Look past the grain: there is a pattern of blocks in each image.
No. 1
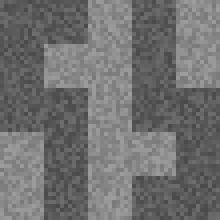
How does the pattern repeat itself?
the same after a half turn
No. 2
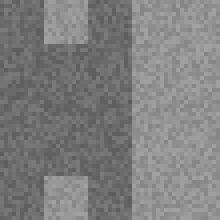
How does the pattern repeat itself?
top and bottom mirror each other
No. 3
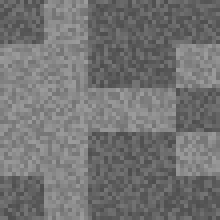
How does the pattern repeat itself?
top and bottom mirror each other
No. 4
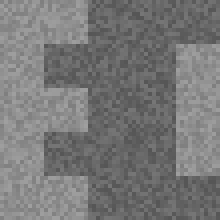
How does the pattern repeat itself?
top and bottom mirror each other
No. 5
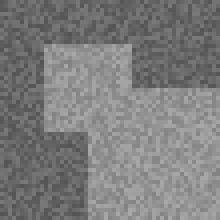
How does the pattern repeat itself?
mirrored about the diagonal from the top left
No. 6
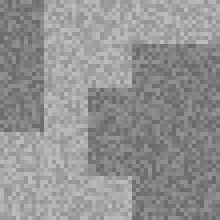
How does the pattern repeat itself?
no symmetry
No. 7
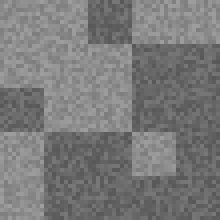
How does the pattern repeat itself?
mirrored about the diagonal from the top left
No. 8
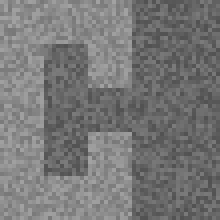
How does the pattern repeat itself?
top and bottom mirror each other
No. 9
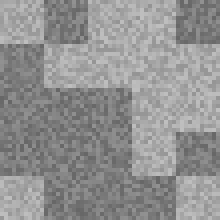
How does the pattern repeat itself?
mirrored about the diagonal from the bottom left
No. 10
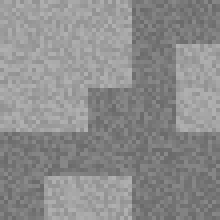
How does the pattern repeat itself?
mirrored about the diagonal from the top left
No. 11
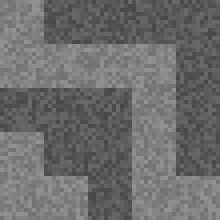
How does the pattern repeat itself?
mirrored about the diagonal from the bottom left
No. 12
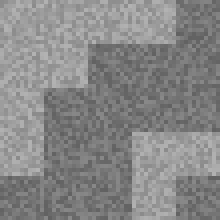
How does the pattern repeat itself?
mirrored about the diagonal from the top left
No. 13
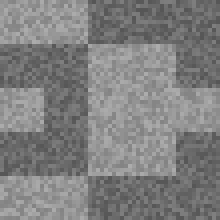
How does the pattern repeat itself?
top and bottom mirror each other
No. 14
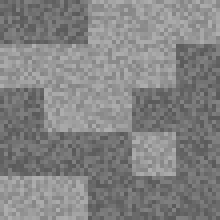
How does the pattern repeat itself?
no symmetry
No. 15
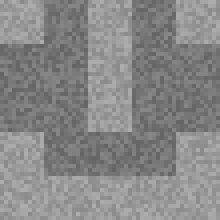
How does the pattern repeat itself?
left and right mirror each other
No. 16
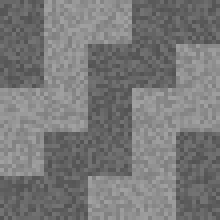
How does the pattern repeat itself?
the same after a half turn
